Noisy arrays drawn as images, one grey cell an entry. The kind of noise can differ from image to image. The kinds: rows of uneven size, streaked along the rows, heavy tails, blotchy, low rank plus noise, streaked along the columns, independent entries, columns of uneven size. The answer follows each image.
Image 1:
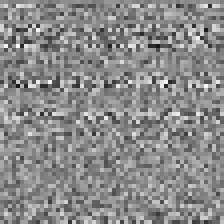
rows of uneven size
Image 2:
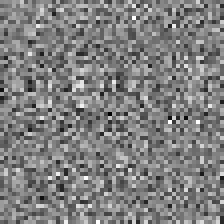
low rank plus noise
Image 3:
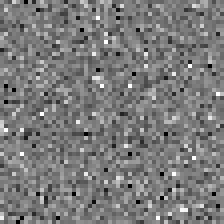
heavy tails
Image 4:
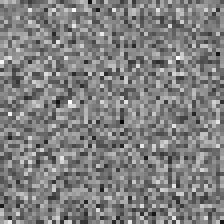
low rank plus noise
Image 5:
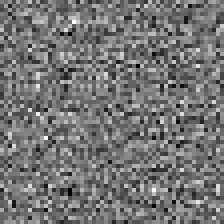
low rank plus noise
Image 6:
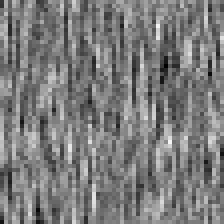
streaked along the columns
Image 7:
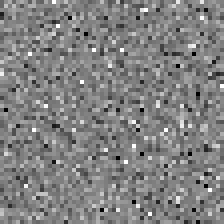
heavy tails
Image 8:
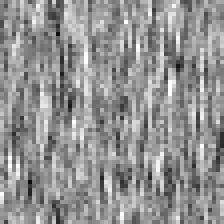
streaked along the columns
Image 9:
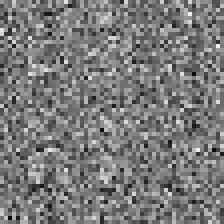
low rank plus noise
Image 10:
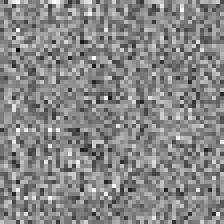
low rank plus noise
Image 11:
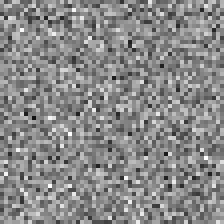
independent entries
